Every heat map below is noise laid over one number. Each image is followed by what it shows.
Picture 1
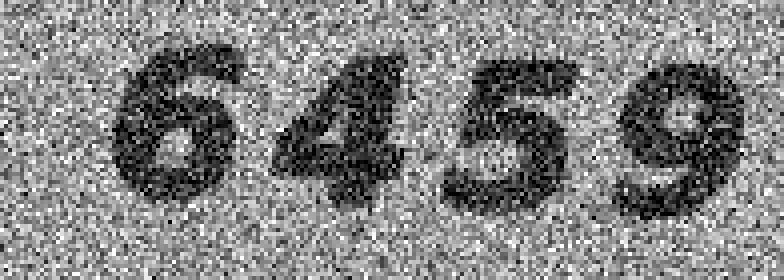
6459
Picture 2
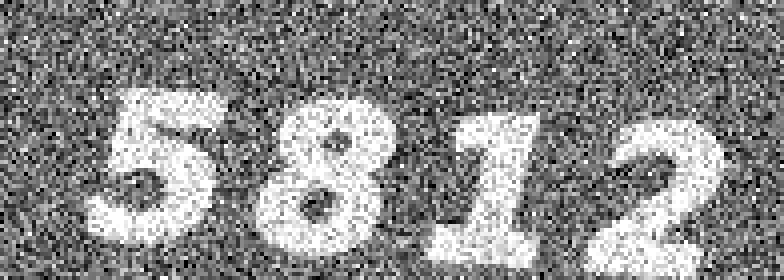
5812
